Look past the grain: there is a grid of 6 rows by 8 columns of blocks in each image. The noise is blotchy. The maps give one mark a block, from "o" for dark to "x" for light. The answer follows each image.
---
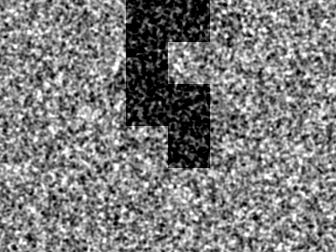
xxxooxxx
xxxoxxxx
xxxooxxx
xxxxoxxx
xxxxxxxx
xxxxxxxx
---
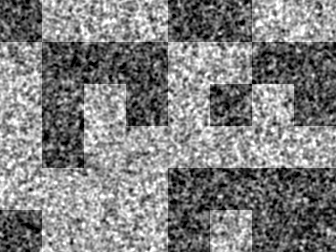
oxxxooxx
xoooxxoo
xoxoxoxo
xoxxxxxx
xxxxoooo
oxxxoxoo
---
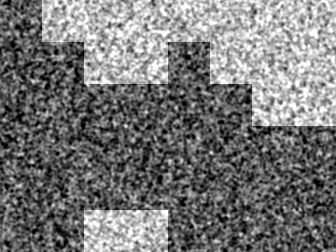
oxxxxxxx
ooxxoxxx
ooooooxx
oooooooo
oooooooo
ooxxoooo
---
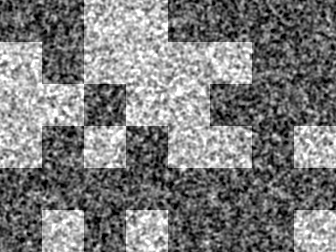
ooxxoooo
xoxxxxoo
xxoxxooo
xoxoxxox
oooooooo
oxoxooox
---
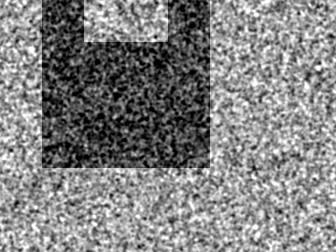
xoxxoxxx
xooooxxx
xooooxxx
xooooxxx
xxxxxxxx
xxxxxxxx
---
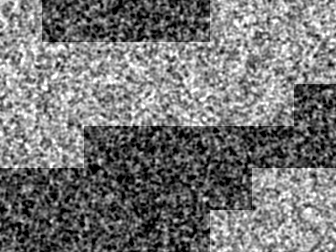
xooooxxx
xxxxxxxx
xxxxxxxo
xxoooooo
ooooooxx
oooooxxx
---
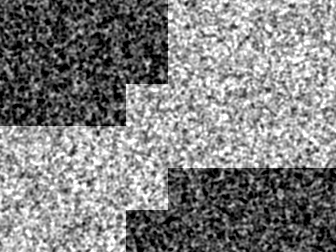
ooooxxxx
ooooxxxx
oooxxxxx
xxxxxxxx
xxxxoooo
xxxooooo
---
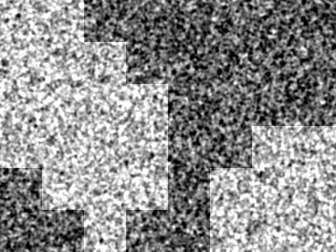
xxoooooo
xxxooooo
xxxxoooo
xxxxooxx
oxxxoxxx
ooxooxxx
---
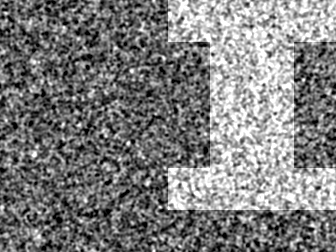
ooooxxxx
oooooxxo
oooooxxo
oooooxxo
ooooxxxx
oooooooo
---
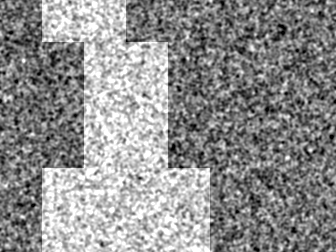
oxxooooo
ooxxoooo
ooxxoooo
ooxxoooo
oxxxxooo
oxxxxooo
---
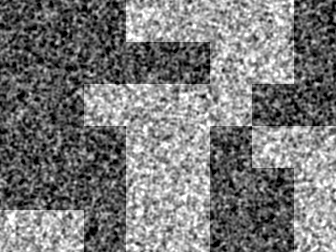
oooxxxxo
oooooxxo
ooxxxxoo
oooxxoxx
oooxxoox
xxoxxoox
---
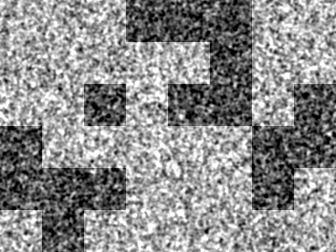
xxxoooxx
xxxxxoxx
xxoxooxo
oxxxxxoo
oooxxxox
xoxxxxxx
